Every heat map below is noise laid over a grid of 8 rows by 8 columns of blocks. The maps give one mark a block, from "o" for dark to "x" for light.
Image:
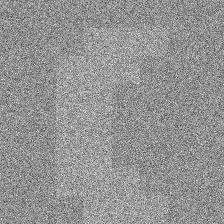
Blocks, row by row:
o o o o o o o o
o o o x x x o o
o o x x x o o o
o o x x o o o o
o o x x o o o o
o o x x o o o o
o o x x x o o o
o o o x x x o o
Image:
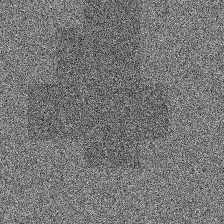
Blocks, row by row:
x x x o o x x x
x x o o o x x x
x x o o o x x x
x o o o o o x x
x o o o o o x x
x x x o o x x x
x x x x x x x x
x x x x x x x x
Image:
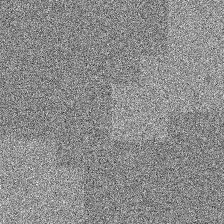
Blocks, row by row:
o o o o o o x x
o o o o o o x x
o o o o o x x x
o o o o x x x x
o o o o x x o o
x x o o o o o o
x x x o o o o o
x x x o o o o o
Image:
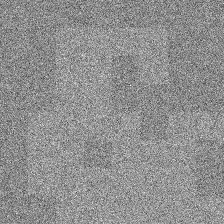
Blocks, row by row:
o o o o o o o o
o o x x x x o o
o o x x o x o o
o o x x o o o o
o x x x x o x x
o x x o x x x o
o x x x x x x o
o o x x x x x x
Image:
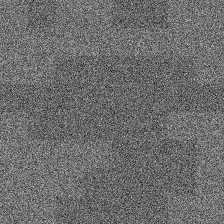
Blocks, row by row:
x o x x o o x x
x x x x x x x x
x x o o o o o x
o o o o o o o o
x o o o o o x x
x x x x o o o x
x x x o o o o x
x x o o o o x x
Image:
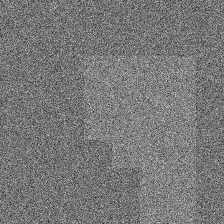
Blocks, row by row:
o o o o o o o o
o o o o o o o o
o o o x x x x o
o o o x x x x o
o o o x x x x o
o o o o x x x o
o o o o o x x o
o o o o o x x o
